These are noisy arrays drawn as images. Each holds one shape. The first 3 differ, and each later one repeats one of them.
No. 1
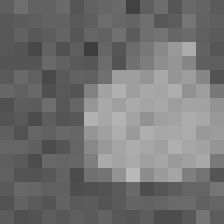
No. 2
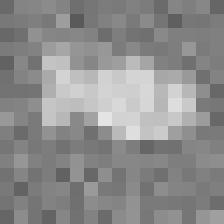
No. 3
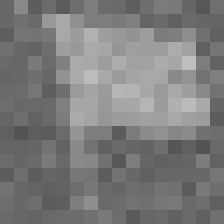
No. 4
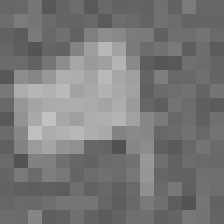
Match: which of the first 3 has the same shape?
3
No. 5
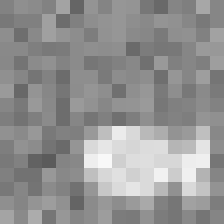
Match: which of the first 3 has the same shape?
2
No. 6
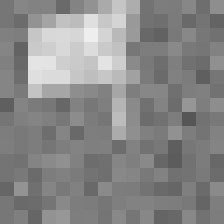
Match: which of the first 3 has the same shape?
3
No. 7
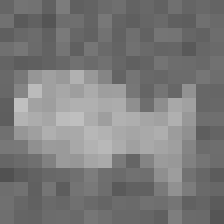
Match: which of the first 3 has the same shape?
2
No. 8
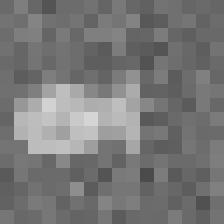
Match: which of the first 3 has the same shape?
2
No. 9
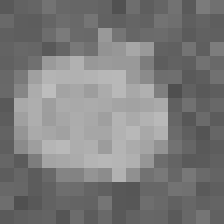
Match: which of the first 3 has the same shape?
1
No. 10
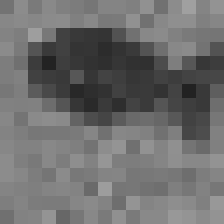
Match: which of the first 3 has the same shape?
2
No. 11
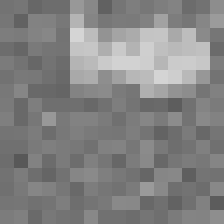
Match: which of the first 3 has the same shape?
2
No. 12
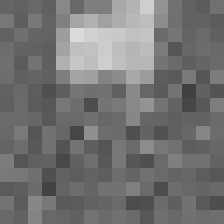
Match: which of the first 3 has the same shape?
3
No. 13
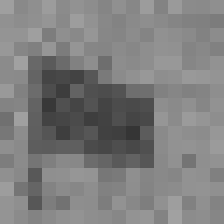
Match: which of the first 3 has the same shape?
3
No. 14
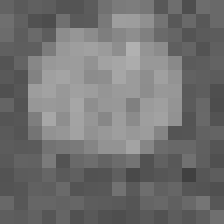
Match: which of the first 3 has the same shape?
1
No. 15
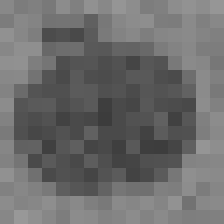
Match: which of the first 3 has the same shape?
1
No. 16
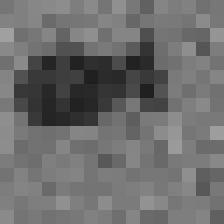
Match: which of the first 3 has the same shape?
2
